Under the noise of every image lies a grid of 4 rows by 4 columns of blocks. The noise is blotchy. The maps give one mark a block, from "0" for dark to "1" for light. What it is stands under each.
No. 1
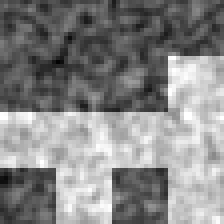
0 0 0 0
0 0 0 1
1 1 1 1
0 1 0 1
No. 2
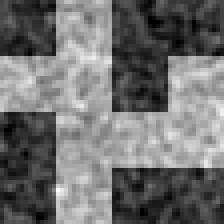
0 1 0 0
1 1 0 1
0 1 1 1
0 1 0 0
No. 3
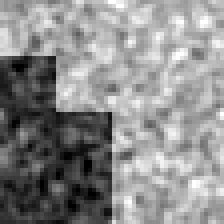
1 1 1 1
0 1 1 1
0 0 1 1
0 0 1 1
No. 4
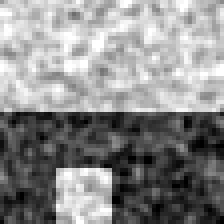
1 1 1 1
1 1 1 1
0 0 0 0
0 1 0 0
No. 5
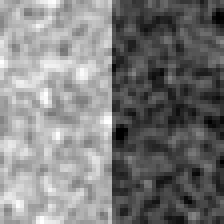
1 1 0 0
1 1 0 0
1 1 0 0
1 1 0 0
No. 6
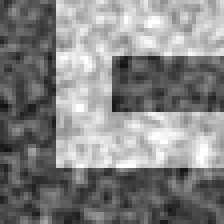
0 1 1 1
0 1 0 0
0 1 1 1
0 0 0 0
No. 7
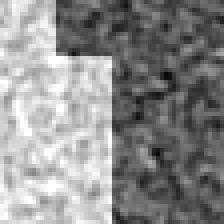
1 0 0 0
1 1 0 0
1 1 0 0
1 1 0 0
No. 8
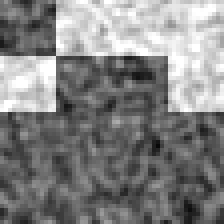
0 1 1 1
1 0 0 1
0 0 0 0
0 0 0 0
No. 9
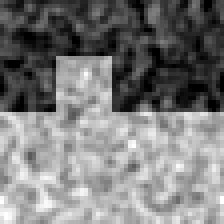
0 0 0 0
0 1 0 0
1 1 1 1
1 1 1 1
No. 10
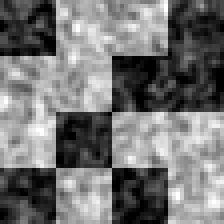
0 1 1 0
1 1 0 0
1 0 1 1
0 1 0 1
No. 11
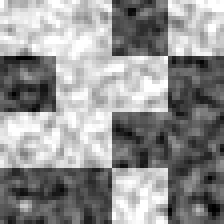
1 1 0 1
0 1 1 0
1 1 0 0
0 0 1 0
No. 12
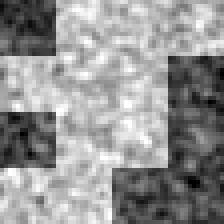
0 1 1 1
1 1 1 0
0 1 1 0
1 1 0 0
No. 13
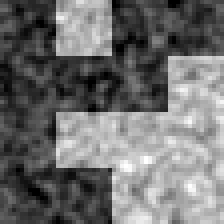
0 1 0 0
0 0 0 1
0 1 1 1
0 0 1 1
